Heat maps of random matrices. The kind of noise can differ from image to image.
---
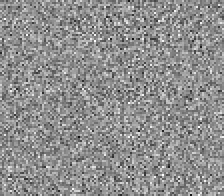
low rank plus noise
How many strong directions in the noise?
three or four
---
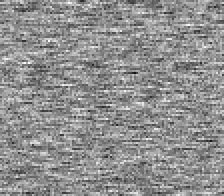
streaked along the rows
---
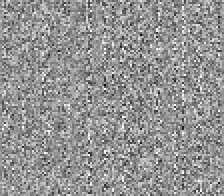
columns of uneven size
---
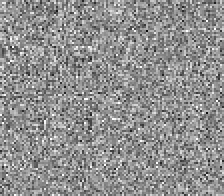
low rank plus noise
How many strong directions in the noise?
three or four
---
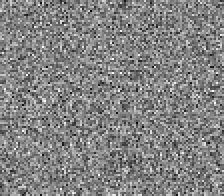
low rank plus noise
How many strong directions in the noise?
three or four
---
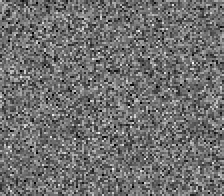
independent entries
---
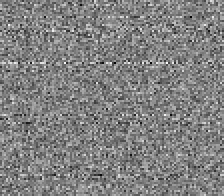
rows of uneven size
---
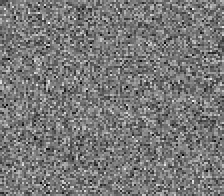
low rank plus noise
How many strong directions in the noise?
five to eight
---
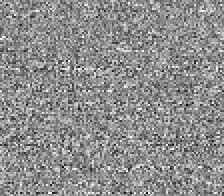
rows of uneven size
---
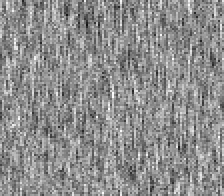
streaked along the columns
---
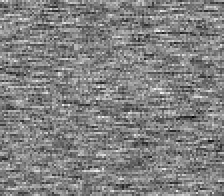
streaked along the rows
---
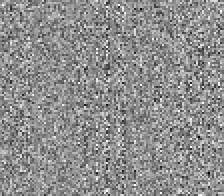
columns of uneven size
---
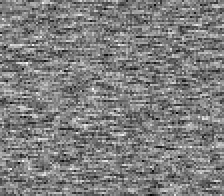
streaked along the rows
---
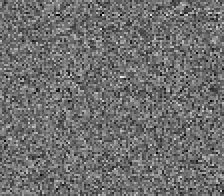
low rank plus noise
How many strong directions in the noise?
one
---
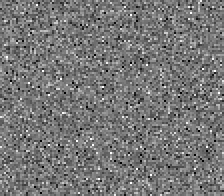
heavy tails
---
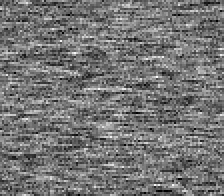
streaked along the rows
